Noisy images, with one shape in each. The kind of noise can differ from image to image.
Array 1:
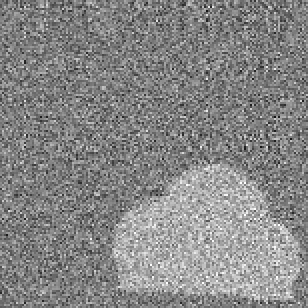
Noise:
low rank plus noise
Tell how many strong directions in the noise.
three or four
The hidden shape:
cloud
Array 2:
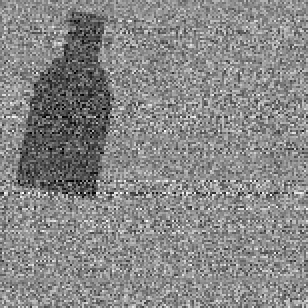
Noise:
rows of uneven size
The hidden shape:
bottle
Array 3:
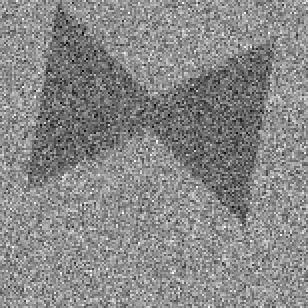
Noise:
independent entries
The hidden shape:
bow tie
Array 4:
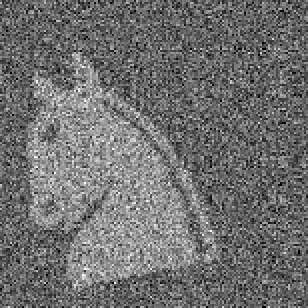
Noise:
low rank plus noise
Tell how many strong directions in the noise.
two
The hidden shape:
chess knight
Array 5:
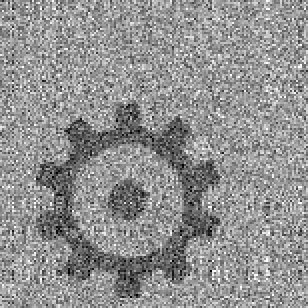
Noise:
low rank plus noise
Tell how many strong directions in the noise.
one
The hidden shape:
gear
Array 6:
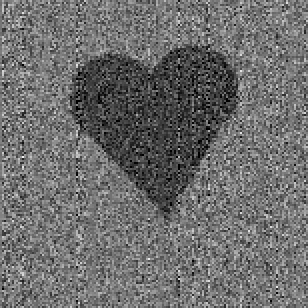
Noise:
columns of uneven size
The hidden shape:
heart
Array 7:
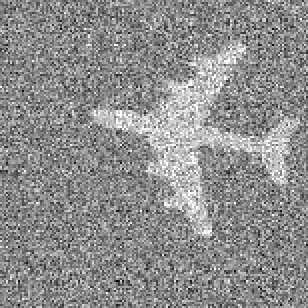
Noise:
low rank plus noise
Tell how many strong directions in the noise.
five to eight
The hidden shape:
airplane
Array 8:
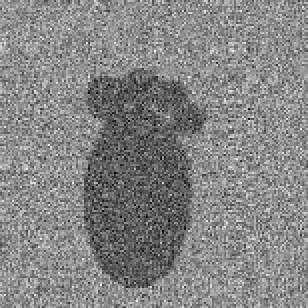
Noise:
low rank plus noise
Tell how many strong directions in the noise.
two
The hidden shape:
footprint
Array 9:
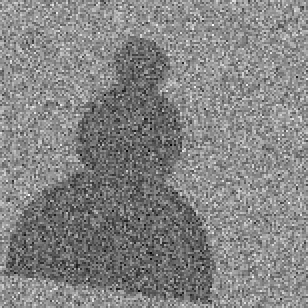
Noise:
independent entries
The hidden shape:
chess pawn
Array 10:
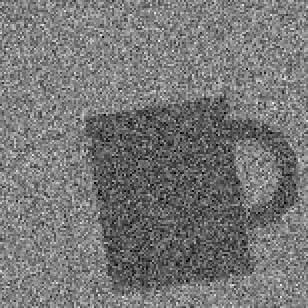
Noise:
independent entries
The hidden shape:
cup
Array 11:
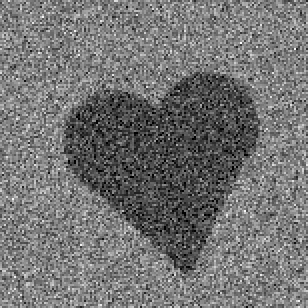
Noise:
independent entries
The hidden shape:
heart
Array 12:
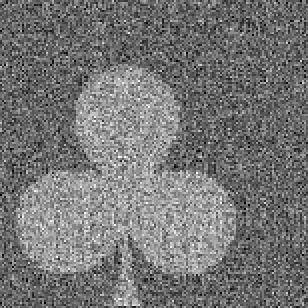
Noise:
low rank plus noise
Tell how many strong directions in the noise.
three or four
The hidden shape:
club
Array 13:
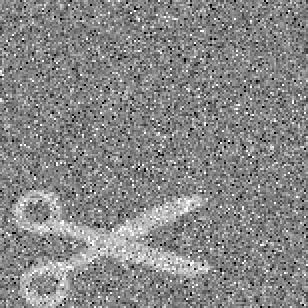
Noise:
heavy tails
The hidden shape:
pair of scissors
